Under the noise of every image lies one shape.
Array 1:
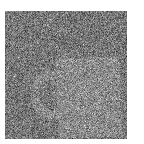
cup
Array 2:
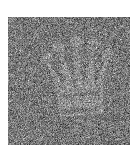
chess queen
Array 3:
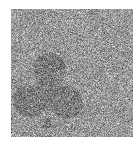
club
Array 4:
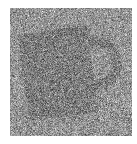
cup
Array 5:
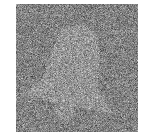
bell
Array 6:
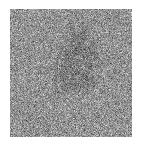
chess knight
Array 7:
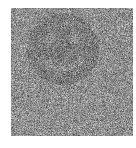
smiling face
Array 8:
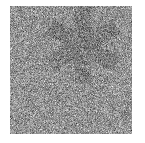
asterisk
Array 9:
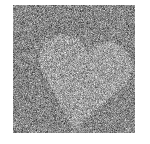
heart
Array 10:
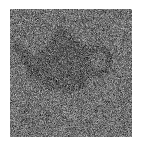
teapot
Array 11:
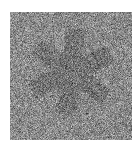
asterisk
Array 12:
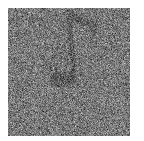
musical note
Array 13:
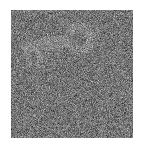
key
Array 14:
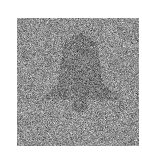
bell
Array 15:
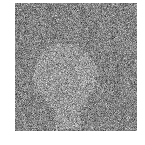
light bulb
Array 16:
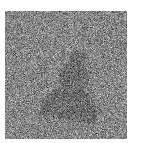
chess pawn
